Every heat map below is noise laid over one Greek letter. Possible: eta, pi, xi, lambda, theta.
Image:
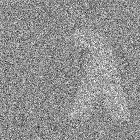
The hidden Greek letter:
lambda
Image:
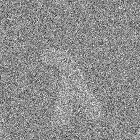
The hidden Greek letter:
lambda
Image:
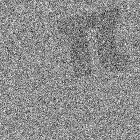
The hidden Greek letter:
pi
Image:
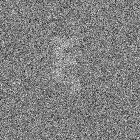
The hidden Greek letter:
xi
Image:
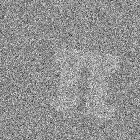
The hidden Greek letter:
pi
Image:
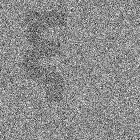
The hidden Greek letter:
xi
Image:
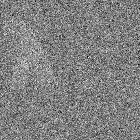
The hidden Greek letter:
lambda
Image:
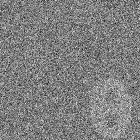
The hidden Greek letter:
theta
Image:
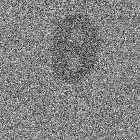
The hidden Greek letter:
theta
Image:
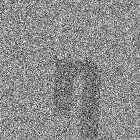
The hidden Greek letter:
eta
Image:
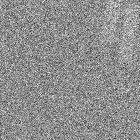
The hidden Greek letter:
eta
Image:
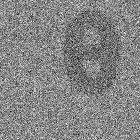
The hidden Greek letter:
theta
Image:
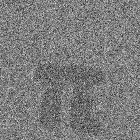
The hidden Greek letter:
pi
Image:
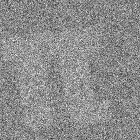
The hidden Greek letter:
pi
